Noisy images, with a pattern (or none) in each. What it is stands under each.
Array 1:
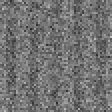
vertical stripes
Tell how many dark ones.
5
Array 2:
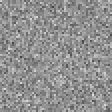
only noise
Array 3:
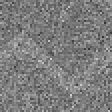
a wavy band
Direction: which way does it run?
left to right
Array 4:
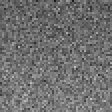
a smooth slope
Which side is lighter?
bottom
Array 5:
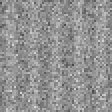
vertical stripes
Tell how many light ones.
5
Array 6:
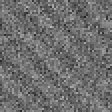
diagonal stripes
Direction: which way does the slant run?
top left to bottom right
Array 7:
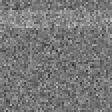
one horizontal stripe
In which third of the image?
top
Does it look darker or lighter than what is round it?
lighter
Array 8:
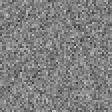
only noise
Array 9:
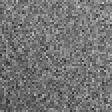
a smooth slope
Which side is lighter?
top right
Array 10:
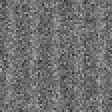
vertical stripes
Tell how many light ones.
5
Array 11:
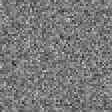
only noise
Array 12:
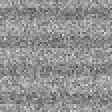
horizontal stripes
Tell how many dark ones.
4
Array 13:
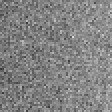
a smooth slope
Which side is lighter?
right
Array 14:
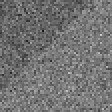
a sharp edge
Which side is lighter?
bottom right
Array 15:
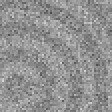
rings round one point
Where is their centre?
bottom left
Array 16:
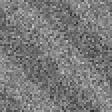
diagonal stripes
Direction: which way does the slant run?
top left to bottom right
